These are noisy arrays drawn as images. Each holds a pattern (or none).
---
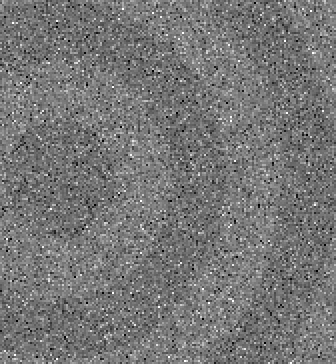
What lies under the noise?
rings round one point
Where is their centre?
middle left
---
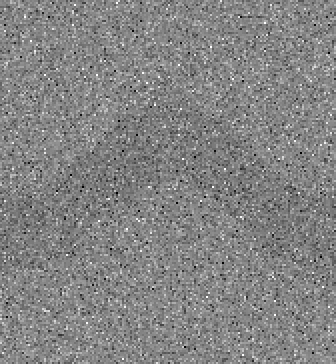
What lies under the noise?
a wavy band
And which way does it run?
left to right
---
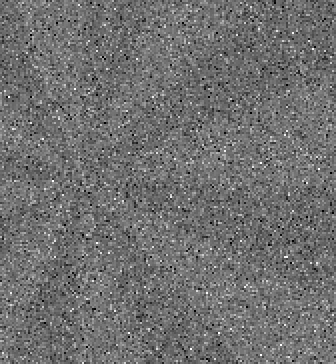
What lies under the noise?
spokes from one point
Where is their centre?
middle left
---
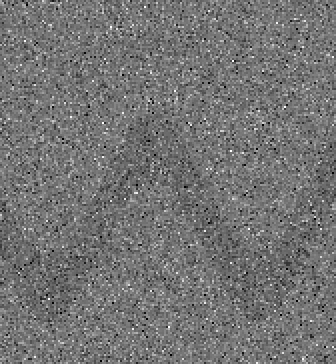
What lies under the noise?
a wavy band
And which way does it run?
left to right
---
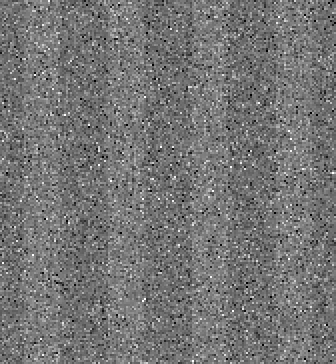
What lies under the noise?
vertical stripes
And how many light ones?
4
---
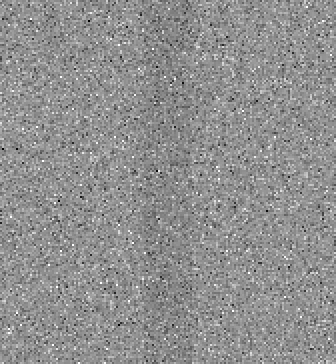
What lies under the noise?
one vertical stripe
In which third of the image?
middle
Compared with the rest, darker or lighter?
darker
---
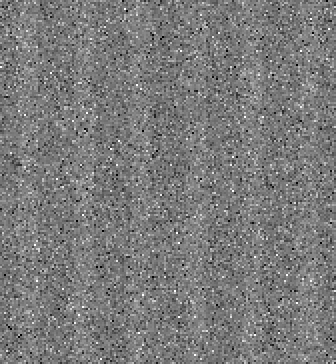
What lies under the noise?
vertical stripes
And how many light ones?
6
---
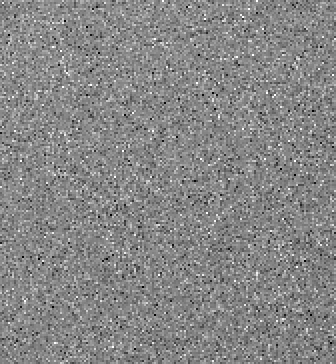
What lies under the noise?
a smooth slope
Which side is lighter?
top left
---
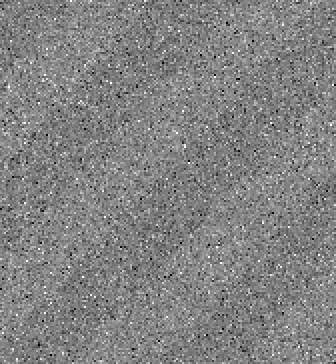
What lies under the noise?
diagonal stripes
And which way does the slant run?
bottom left to top right
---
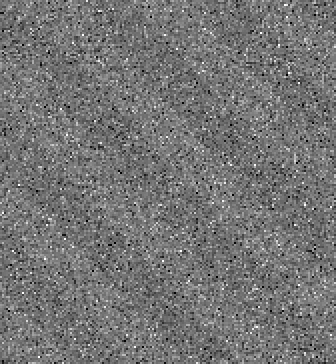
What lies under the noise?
diagonal stripes
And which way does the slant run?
top left to bottom right
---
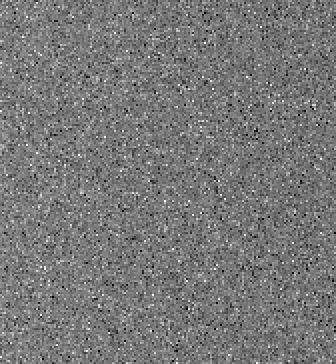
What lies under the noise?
a smooth slope
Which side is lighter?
left
